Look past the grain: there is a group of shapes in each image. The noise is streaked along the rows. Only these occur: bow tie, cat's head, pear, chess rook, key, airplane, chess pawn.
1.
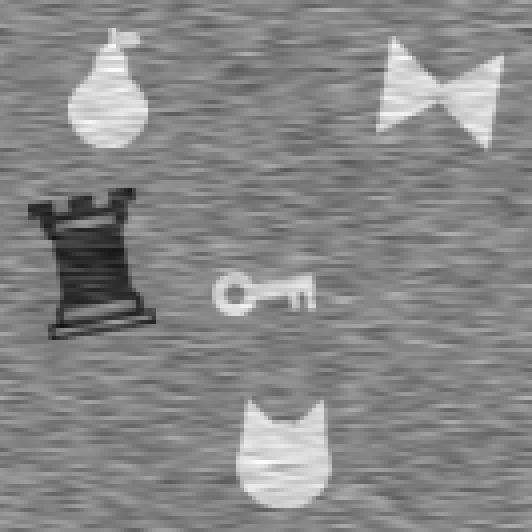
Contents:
top left: light pear; top right: light bow tie; middle left: dark chess rook; centre: light key; bottom middle: light cat's head
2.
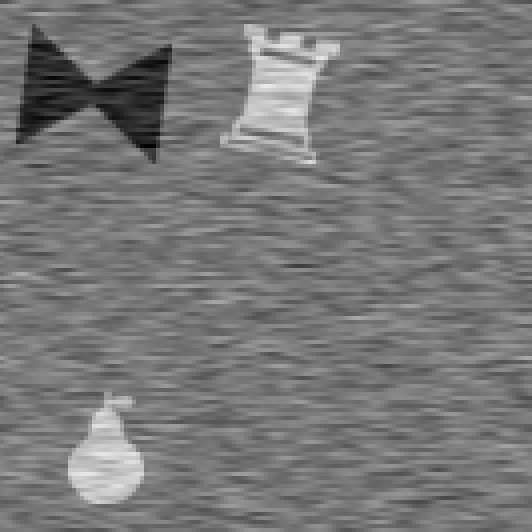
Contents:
top left: dark bow tie; top middle: light chess rook; bottom left: light pear
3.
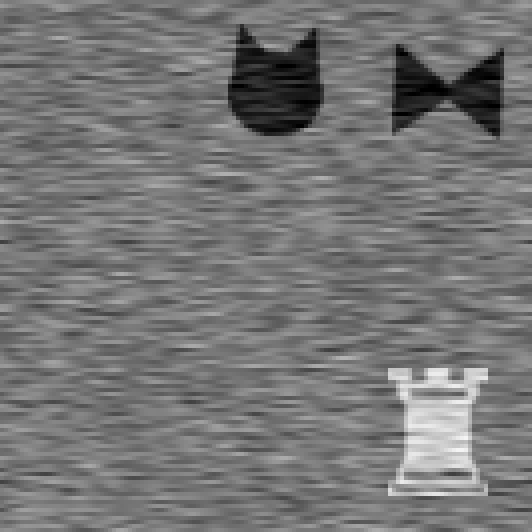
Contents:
top middle: dark cat's head; top right: dark bow tie; bottom right: light chess rook
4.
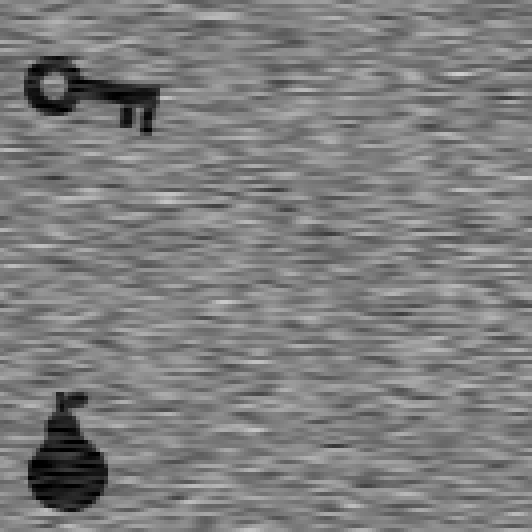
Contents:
top left: dark key; bottom left: dark pear
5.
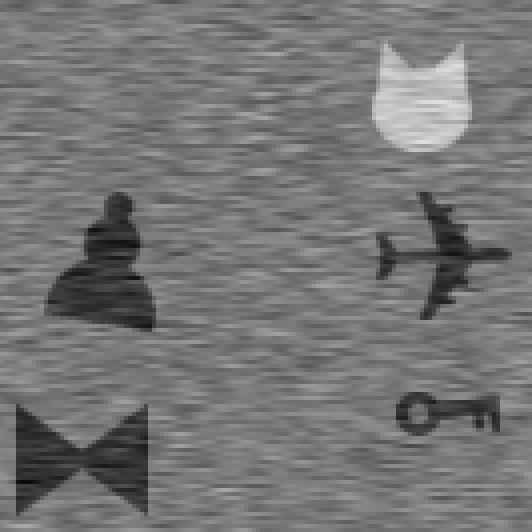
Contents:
top right: light cat's head; middle left: dark chess pawn; middle right: dark airplane; bottom left: dark bow tie; bottom right: dark key
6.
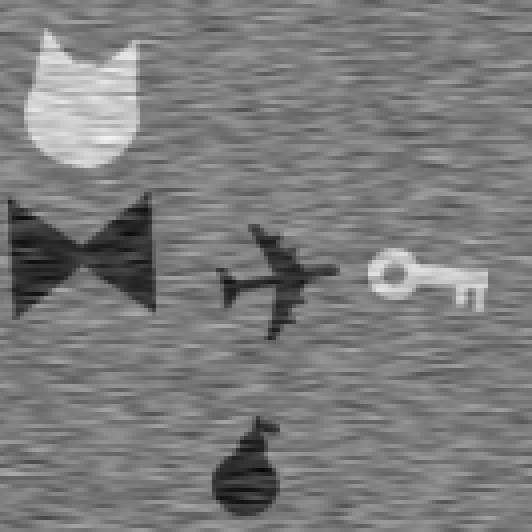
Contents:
top left: light cat's head; middle left: dark bow tie; centre: dark airplane; middle right: light key; bottom middle: dark pear
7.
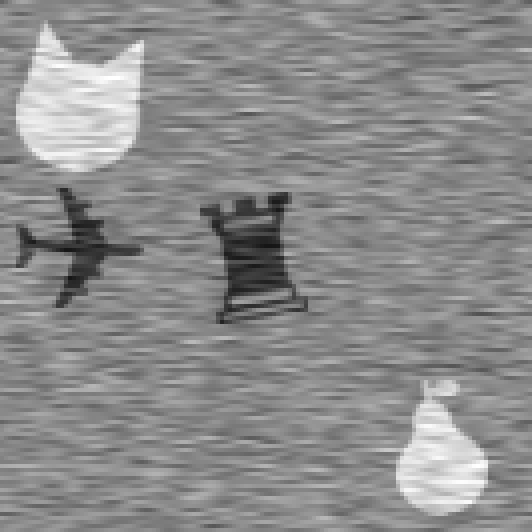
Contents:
top left: light cat's head; middle left: dark airplane; centre: dark chess rook; bottom right: light pear
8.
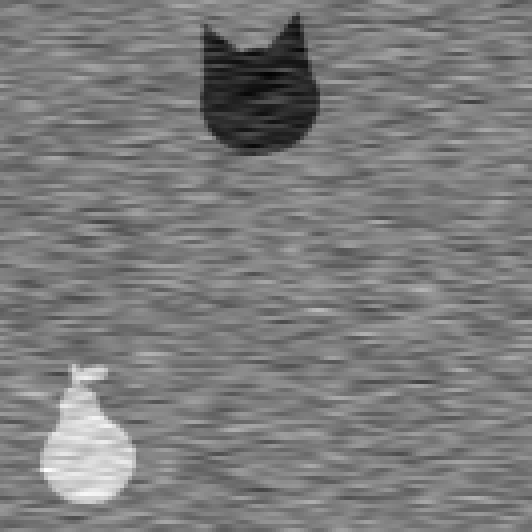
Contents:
top middle: dark cat's head; bottom left: light pear
